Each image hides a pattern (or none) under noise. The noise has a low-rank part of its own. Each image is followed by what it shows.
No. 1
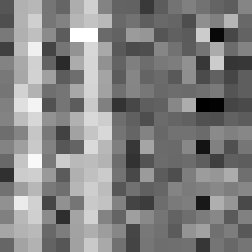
bands of columns
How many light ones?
2
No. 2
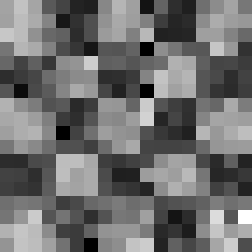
a checkerboard
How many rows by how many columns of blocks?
5 by 5
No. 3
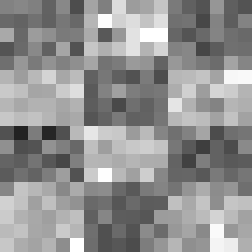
a checkerboard
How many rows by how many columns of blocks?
4 by 3
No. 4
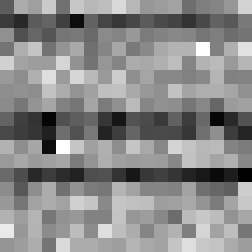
bands of rows
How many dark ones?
3
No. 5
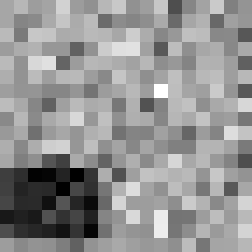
one block
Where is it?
bottom left
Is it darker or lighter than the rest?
darker
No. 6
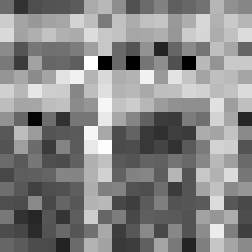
bands of rows crossing bands of columns
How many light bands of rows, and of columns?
2 and 2
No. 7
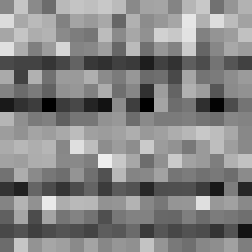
bands of rows
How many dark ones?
4
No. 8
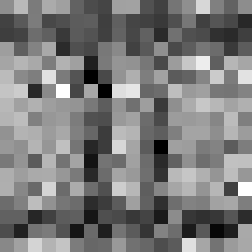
bands of rows crossing bands of columns
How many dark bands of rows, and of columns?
2 and 2
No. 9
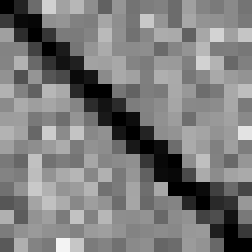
a diagonal band
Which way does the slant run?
top left to bottom right
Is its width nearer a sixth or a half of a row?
a sixth
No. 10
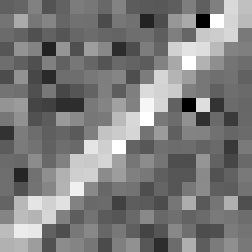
a diagonal band
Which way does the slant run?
bottom left to top right
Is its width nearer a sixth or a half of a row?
a sixth
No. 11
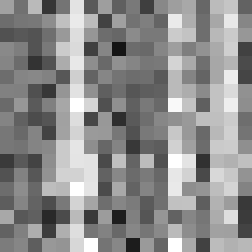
bands of columns
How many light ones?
3
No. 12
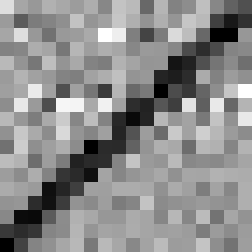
a diagonal band
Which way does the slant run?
bottom left to top right
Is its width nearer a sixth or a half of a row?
a sixth
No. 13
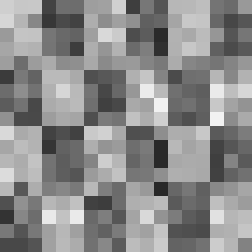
a checkerboard
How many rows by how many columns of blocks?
4 by 6
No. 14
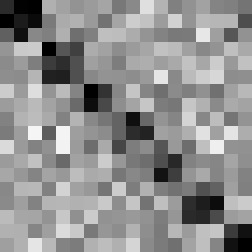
blocks along the diagonal
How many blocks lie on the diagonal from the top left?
7
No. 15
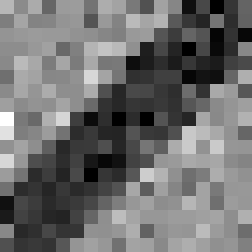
a diagonal band
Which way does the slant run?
bottom left to top right
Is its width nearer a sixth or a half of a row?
a half
